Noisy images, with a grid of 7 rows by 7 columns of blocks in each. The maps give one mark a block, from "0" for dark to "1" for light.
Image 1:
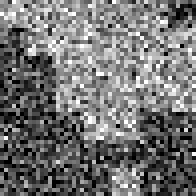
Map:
1111110
0111111
0011111
0011111
0001100
0000000
0000100
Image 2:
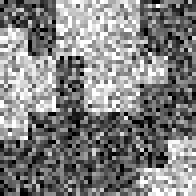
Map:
0011100
1011100
1101110
1101100
1000000
0000001
0000011
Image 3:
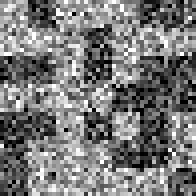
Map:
1011100
1110111
0010100
1111000
0010101
0111001
0111110
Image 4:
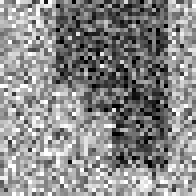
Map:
1100001
1100001
1100001
1110001
1111001
1111001
1111111
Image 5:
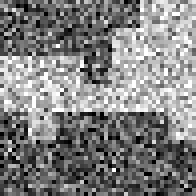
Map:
0000011
0000111
1110111
1111111
0100001
0000000
0000000
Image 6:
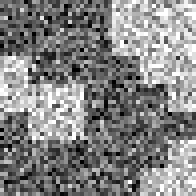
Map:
0000111
0000111
1000011
1110001
0110000
0000001
0000011
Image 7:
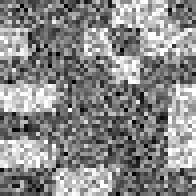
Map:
0000110
1001011
0000100
1100001
0000001
1100001
0011000
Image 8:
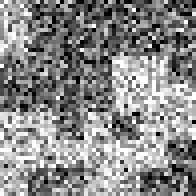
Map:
1000000
1000000
0000110
0000111
1101011
1111110
1001100
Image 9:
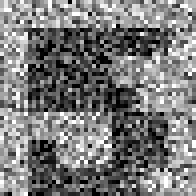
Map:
1111111
1000001
1000111
1000011
1111001
1011001
1000011
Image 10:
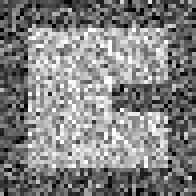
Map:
0000000
0111110
0111110
0111000
0111110
0111110
0000000
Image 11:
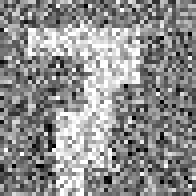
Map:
0000000
0111100
0001100
0001000
0011000
0011000
0010000
